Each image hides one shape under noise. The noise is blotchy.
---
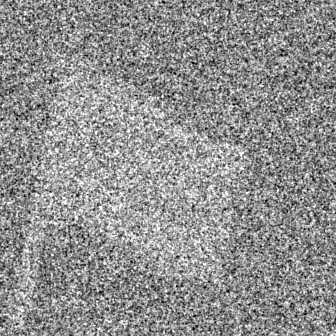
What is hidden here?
light flag
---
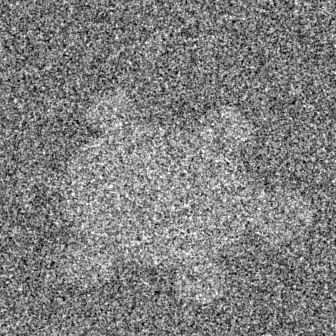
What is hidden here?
light turtle
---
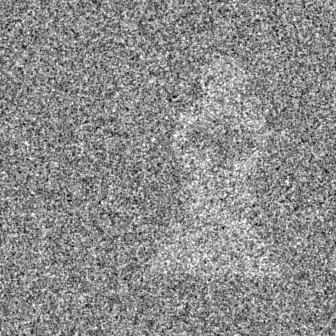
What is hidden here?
light chess bishop
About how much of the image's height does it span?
two thirds
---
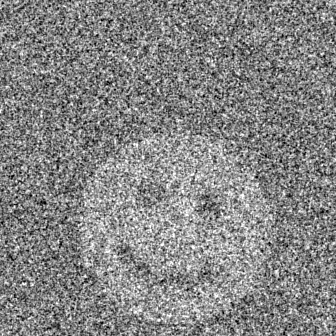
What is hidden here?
light smiling face
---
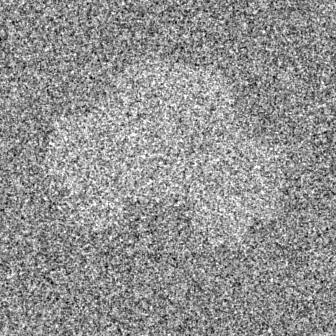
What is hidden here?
light car
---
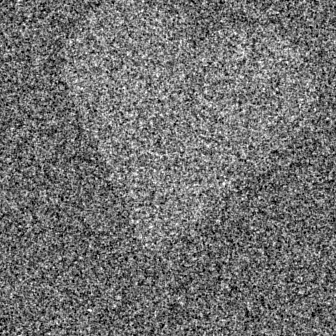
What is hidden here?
light heart
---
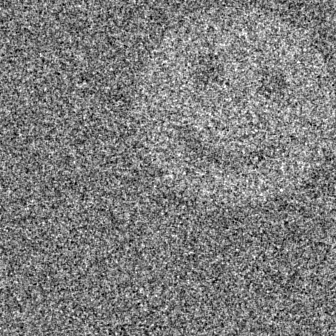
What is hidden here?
light smiling face
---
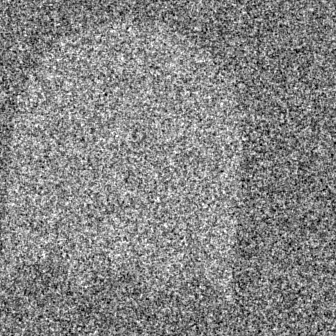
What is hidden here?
light ghost
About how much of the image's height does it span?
nearly all
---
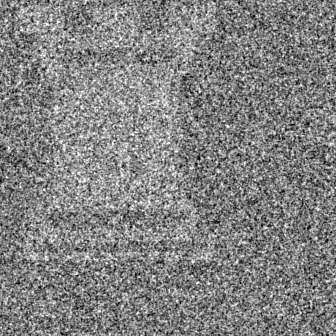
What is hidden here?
light chess rook
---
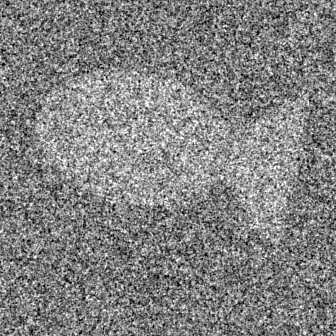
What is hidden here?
light fish
